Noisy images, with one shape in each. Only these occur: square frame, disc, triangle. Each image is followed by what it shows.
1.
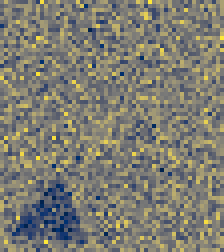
triangle
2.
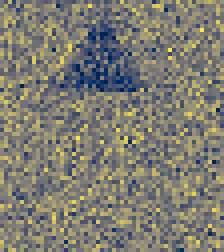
triangle
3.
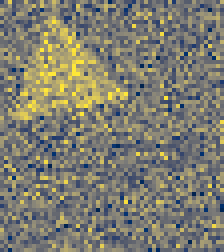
triangle
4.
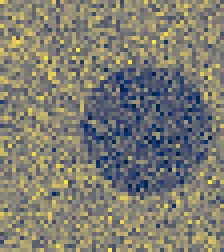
disc
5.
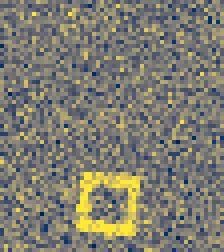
square frame
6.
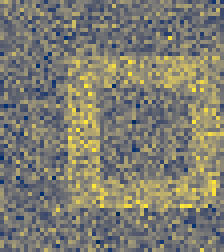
square frame
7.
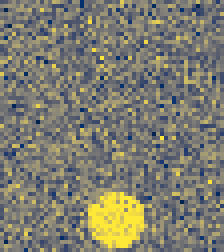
disc
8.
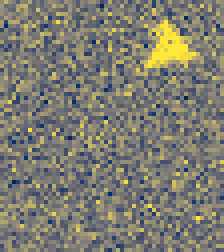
triangle
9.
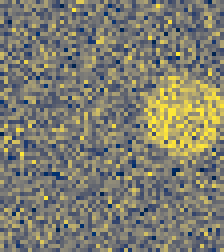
disc
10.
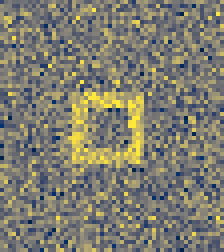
square frame
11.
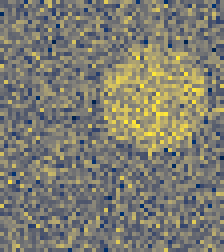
disc
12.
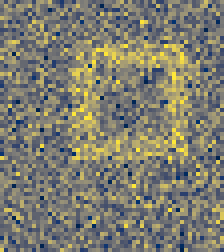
square frame
